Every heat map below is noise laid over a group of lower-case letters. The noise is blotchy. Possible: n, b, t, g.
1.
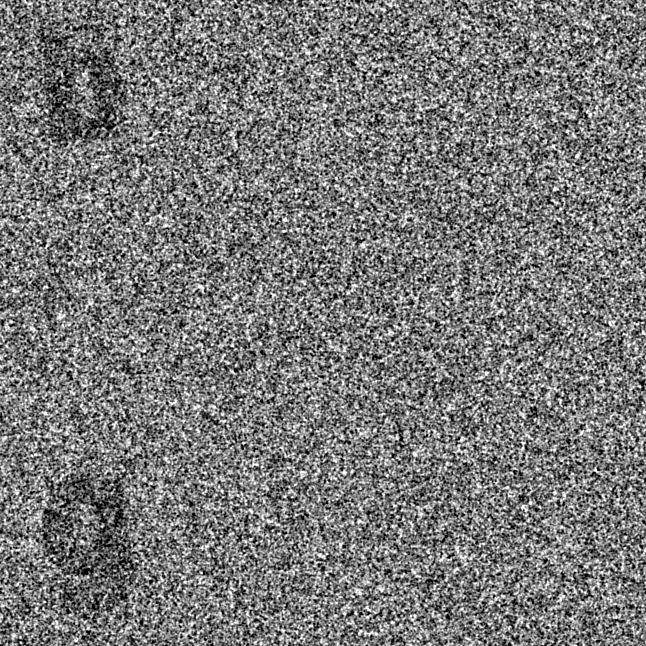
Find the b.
top left
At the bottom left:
g
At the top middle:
nothing
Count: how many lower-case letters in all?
2
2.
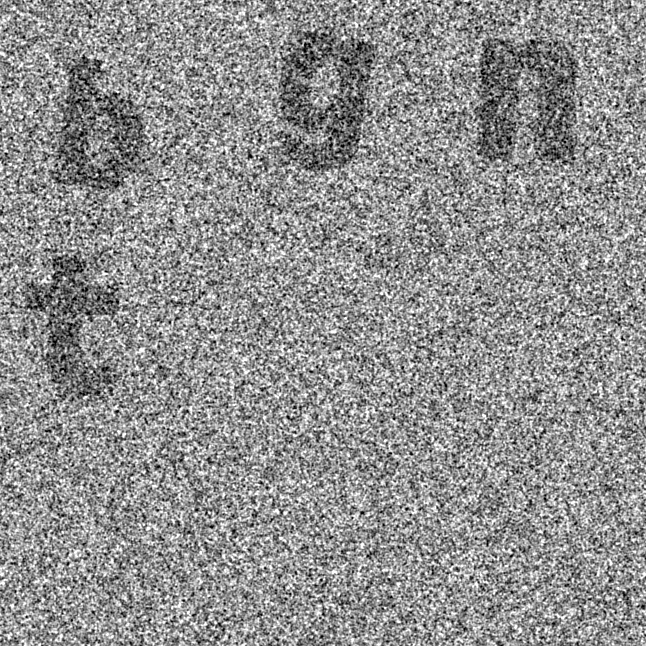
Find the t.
middle left
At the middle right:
nothing
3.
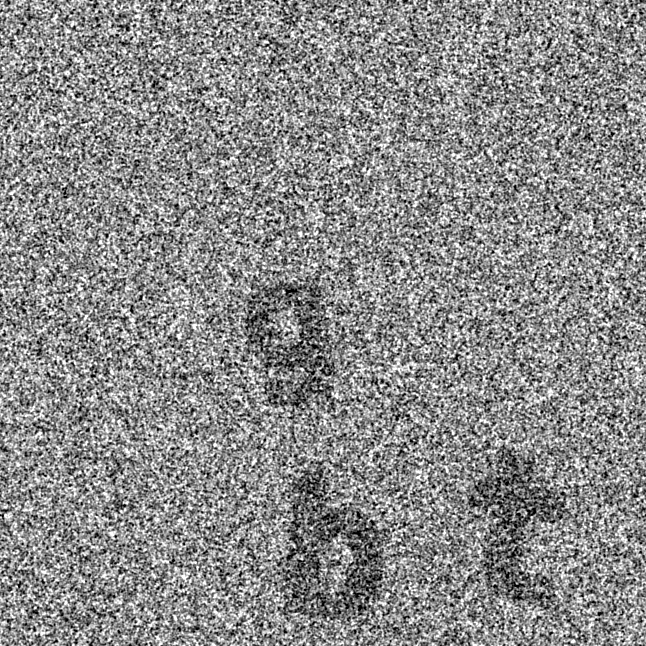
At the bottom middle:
b
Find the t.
bottom right
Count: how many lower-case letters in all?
3
